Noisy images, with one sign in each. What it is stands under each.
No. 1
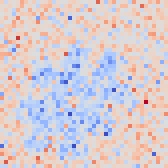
hash sign
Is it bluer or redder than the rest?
bluer
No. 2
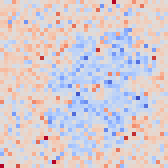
hash sign
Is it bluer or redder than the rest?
bluer
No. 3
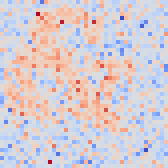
ampersand
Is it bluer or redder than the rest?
redder
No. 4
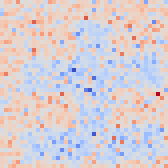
plus-minus sign
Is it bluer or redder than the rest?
bluer
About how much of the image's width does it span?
nearly all
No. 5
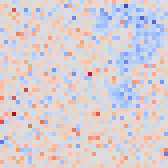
question mark
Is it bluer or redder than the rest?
bluer
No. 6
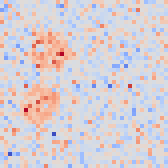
colon
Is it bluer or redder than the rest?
redder
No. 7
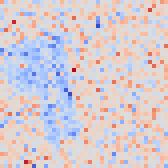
pilcrow
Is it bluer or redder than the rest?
bluer
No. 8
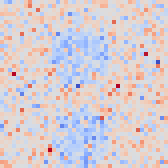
colon
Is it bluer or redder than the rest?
bluer
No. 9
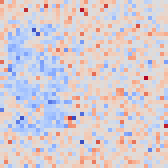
section sign
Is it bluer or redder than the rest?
bluer
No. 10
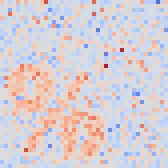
percent sign
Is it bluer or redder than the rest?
redder
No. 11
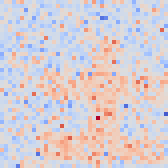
plus-minus sign
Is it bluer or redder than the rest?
redder
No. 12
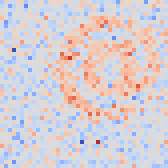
at sign
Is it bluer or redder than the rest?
redder
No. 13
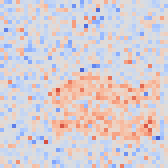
approximately sign
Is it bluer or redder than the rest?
redder
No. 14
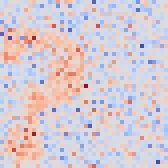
question mark
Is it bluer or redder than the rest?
redder
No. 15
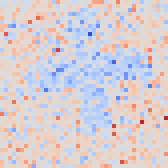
plus sign
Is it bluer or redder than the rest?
bluer
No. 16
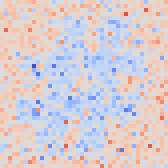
hash sign
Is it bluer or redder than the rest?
bluer
